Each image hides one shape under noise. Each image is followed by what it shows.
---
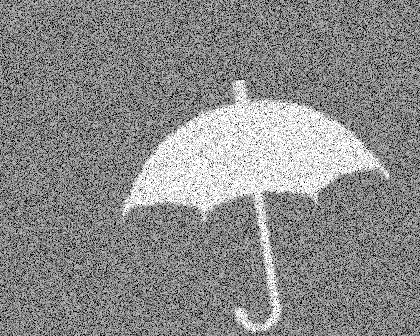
umbrella
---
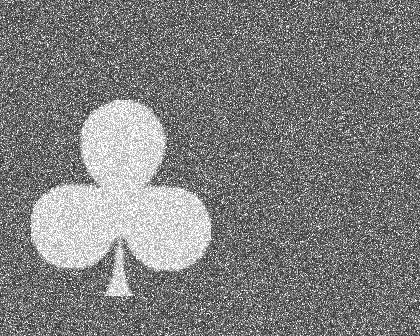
club
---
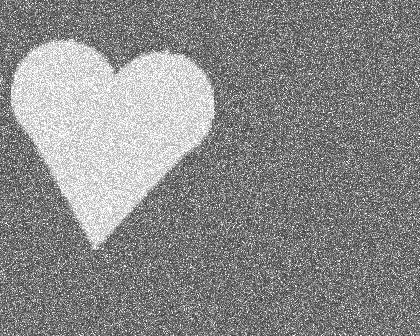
heart
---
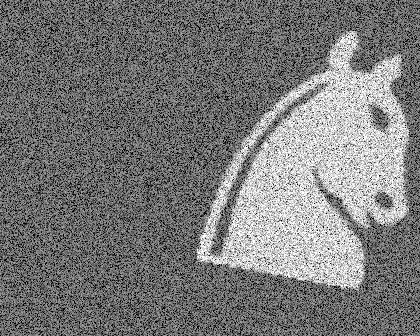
chess knight
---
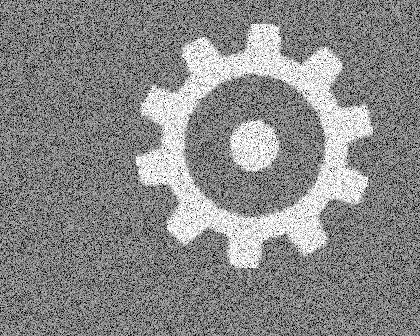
gear
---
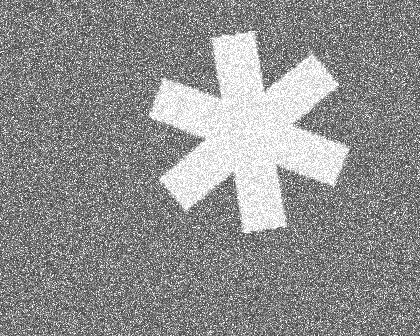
asterisk
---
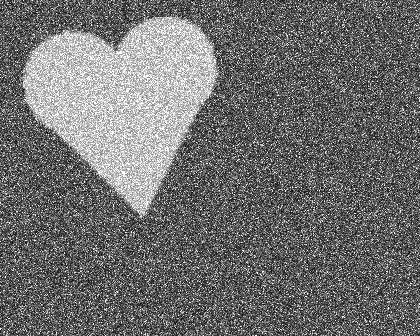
heart
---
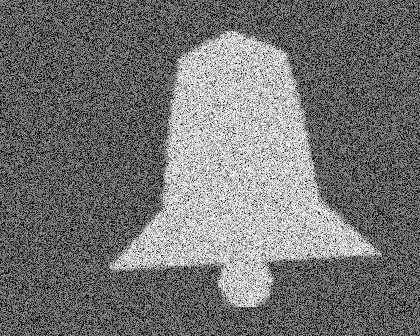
bell
